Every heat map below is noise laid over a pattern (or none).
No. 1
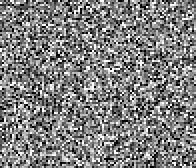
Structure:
only noise
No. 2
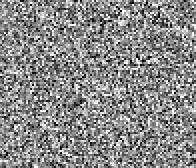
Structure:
only noise
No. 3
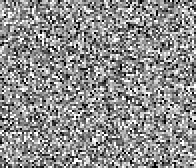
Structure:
only noise
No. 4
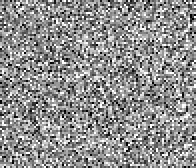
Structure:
only noise
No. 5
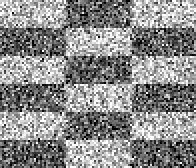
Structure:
a checkerboard
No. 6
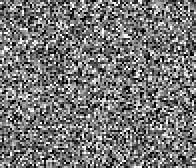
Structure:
only noise
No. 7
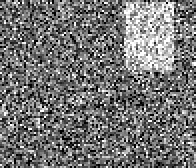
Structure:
one block
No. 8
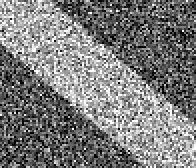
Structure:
a diagonal band
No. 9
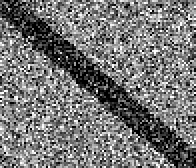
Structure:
a diagonal band
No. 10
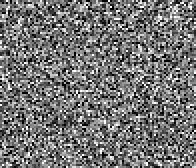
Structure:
only noise
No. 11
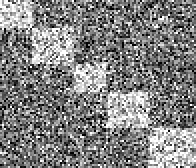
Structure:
blocks along the diagonal
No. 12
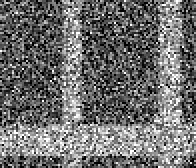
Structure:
bands of rows crossing bands of columns
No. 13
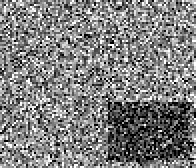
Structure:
one block
